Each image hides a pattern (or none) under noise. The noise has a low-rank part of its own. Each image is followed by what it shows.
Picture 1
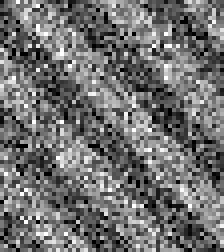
diagonal stripes
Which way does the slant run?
top left to bottom right
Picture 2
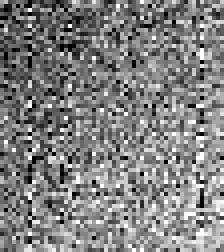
a smooth slope
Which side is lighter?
bottom right
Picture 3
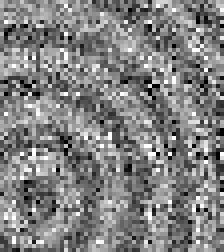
rings round one point
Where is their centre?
bottom left
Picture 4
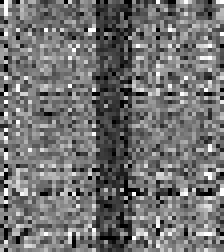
one vertical stripe
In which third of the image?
middle
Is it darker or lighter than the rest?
darker
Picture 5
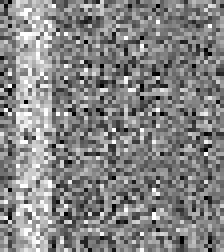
one vertical stripe
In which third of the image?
left
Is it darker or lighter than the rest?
lighter
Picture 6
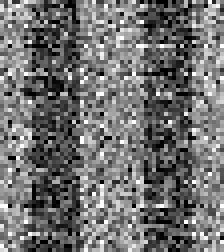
vertical stripes
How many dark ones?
2
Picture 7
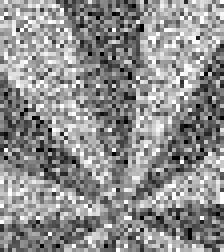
spokes from one point
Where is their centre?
bottom middle
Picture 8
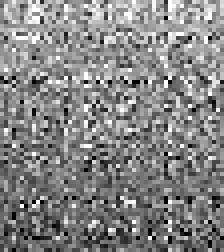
a smooth slope
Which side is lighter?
top
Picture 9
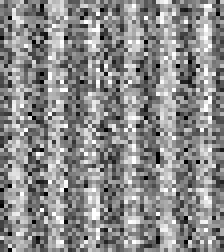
vertical stripes
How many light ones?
6
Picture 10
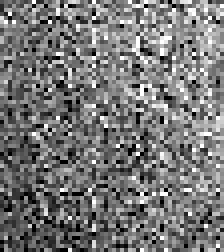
a smooth slope
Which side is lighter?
top right
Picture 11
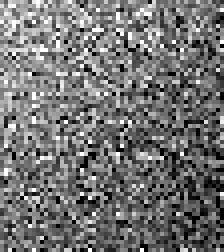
a smooth slope
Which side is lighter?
top left
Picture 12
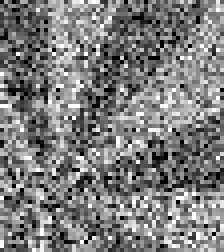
spokes from one point
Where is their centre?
bottom left
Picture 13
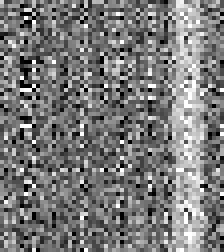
one vertical stripe
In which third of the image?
right
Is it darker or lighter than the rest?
lighter
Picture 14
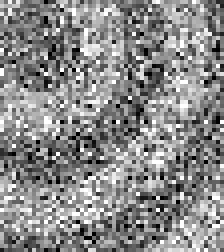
rings round one point
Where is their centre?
top left
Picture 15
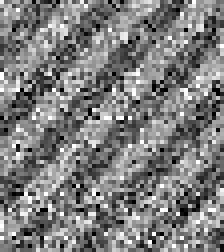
diagonal stripes
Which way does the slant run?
bottom left to top right
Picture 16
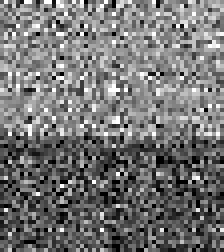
a sharp edge
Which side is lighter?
top
